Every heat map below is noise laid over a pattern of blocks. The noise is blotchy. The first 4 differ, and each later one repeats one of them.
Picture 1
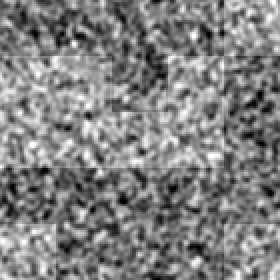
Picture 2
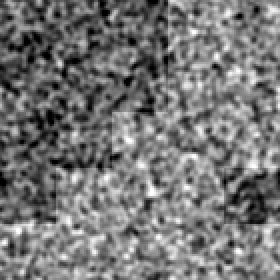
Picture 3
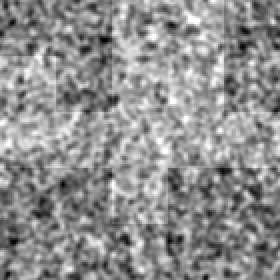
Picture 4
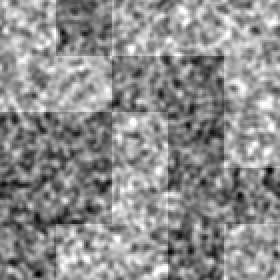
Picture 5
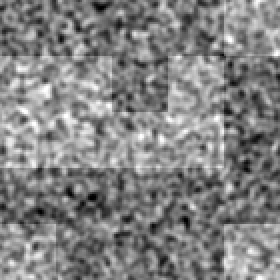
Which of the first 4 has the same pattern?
1
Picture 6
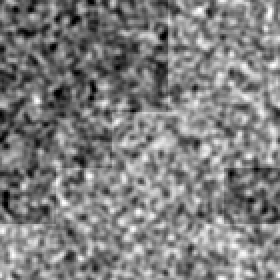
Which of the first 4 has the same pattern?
2
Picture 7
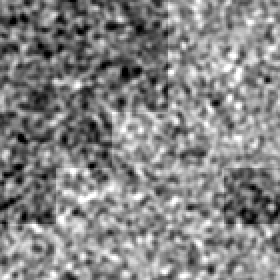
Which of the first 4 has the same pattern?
2
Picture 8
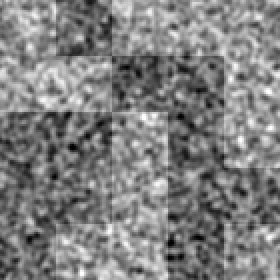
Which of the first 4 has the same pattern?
4
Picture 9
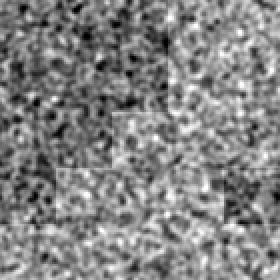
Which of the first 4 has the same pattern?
2
